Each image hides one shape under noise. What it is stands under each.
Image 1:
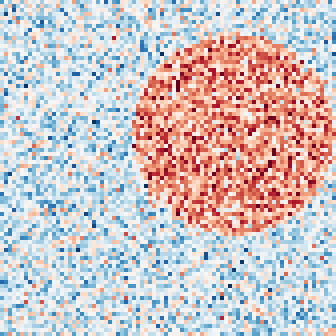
disc
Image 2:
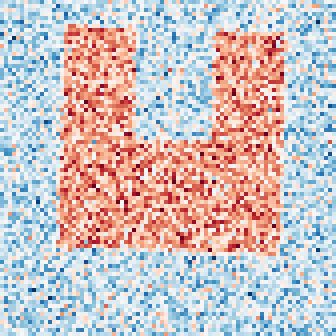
square with a notch
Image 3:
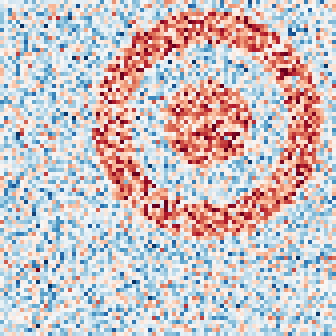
bullseye
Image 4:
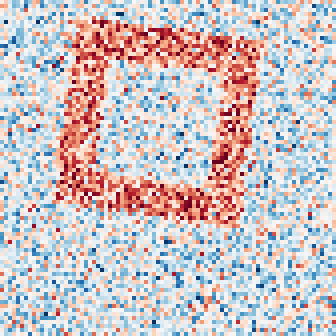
square frame
